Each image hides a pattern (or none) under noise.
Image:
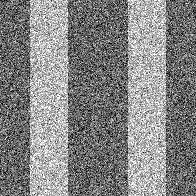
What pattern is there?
vertical stripes
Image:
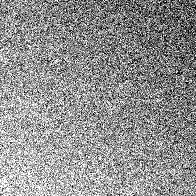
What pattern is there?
a smooth slope
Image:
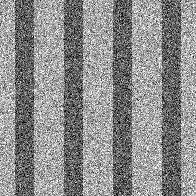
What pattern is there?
vertical stripes
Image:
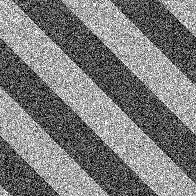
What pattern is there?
diagonal stripes
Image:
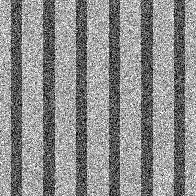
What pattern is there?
vertical stripes
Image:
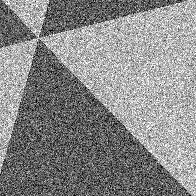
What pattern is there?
spokes from one point
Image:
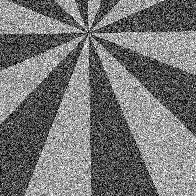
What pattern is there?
spokes from one point
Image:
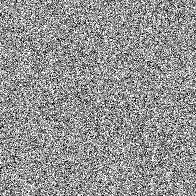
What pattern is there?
only noise
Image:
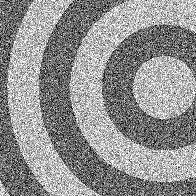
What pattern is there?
rings round one point
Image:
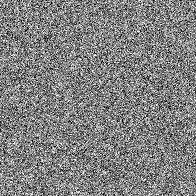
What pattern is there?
only noise
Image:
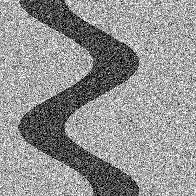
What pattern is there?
a wavy band
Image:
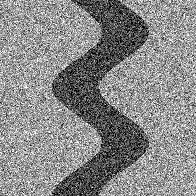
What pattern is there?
a wavy band
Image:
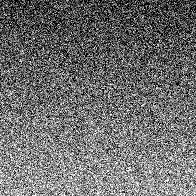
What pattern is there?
a smooth slope
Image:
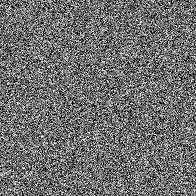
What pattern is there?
only noise
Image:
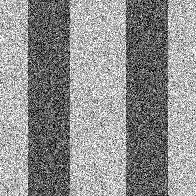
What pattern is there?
vertical stripes
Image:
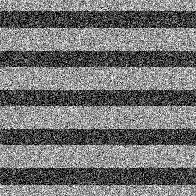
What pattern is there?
horizontal stripes
